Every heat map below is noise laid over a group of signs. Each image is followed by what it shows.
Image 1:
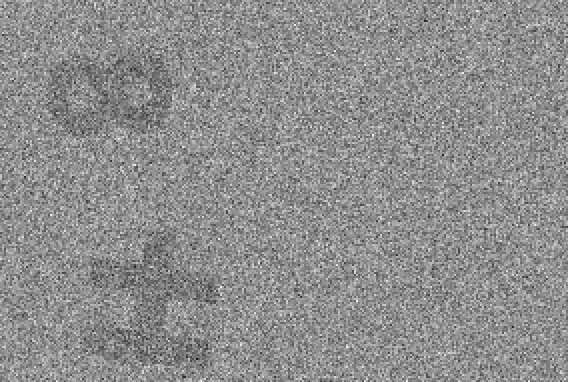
top left: infinity sign; bottom left: plus-minus sign
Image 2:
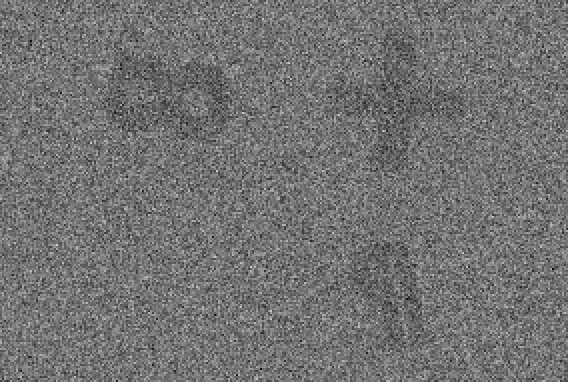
top left: infinity sign; top right: plus sign; bottom right: pilcrow
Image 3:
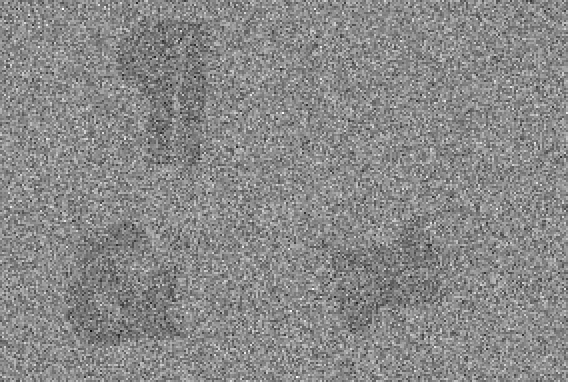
top left: pilcrow; bottom left: ampersand; bottom right: not-equal sign
